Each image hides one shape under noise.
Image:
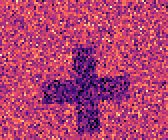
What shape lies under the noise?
cross
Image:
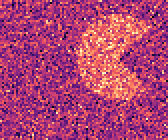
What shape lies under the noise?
disc with a wedge cut out
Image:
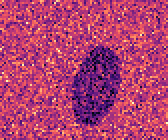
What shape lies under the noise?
ellipse
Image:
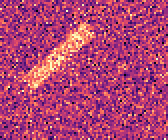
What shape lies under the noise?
bar
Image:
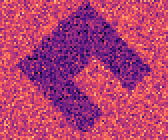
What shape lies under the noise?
square with a notch
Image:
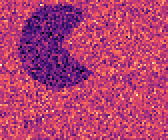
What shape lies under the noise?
disc with a wedge cut out
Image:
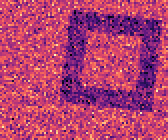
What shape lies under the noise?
square frame
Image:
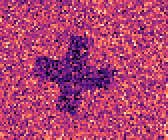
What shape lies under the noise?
cross
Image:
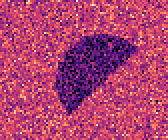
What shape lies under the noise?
half disc
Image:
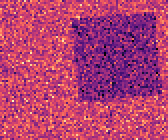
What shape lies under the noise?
square
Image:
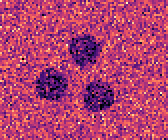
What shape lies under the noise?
three dots
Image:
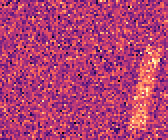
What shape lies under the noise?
bar
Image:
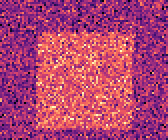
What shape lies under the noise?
square
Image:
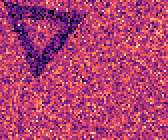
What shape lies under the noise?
triangle frame
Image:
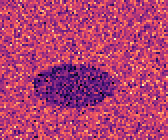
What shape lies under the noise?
ellipse
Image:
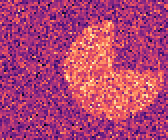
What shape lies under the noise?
disc with a wedge cut out
